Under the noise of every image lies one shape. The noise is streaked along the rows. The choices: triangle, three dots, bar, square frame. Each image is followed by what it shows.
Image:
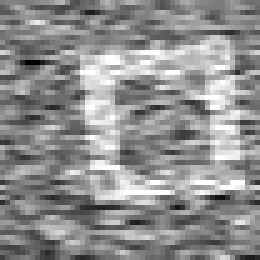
square frame
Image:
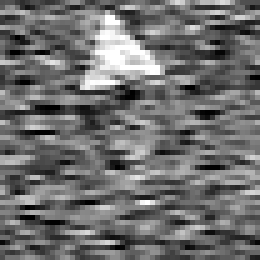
triangle
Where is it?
top middle
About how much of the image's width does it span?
a third
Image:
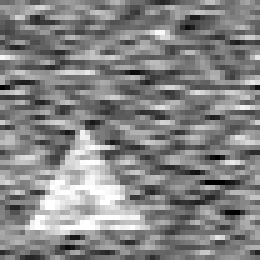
triangle
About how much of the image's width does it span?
half
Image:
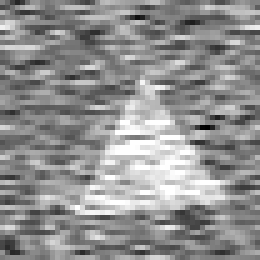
triangle
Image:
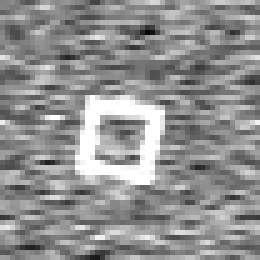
square frame
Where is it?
centre
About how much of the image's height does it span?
a third
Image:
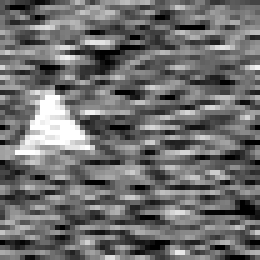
triangle
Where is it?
middle left
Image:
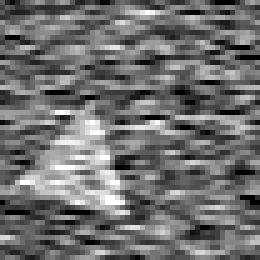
triangle
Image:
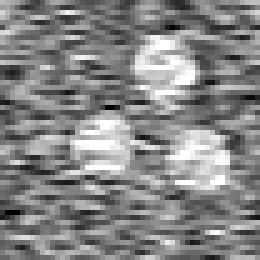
three dots
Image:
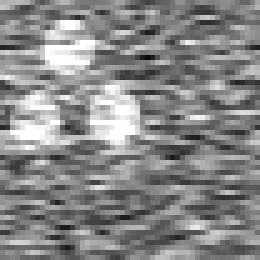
three dots
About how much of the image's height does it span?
half
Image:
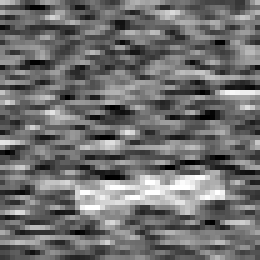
bar
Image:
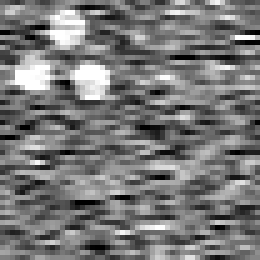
three dots
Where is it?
top left
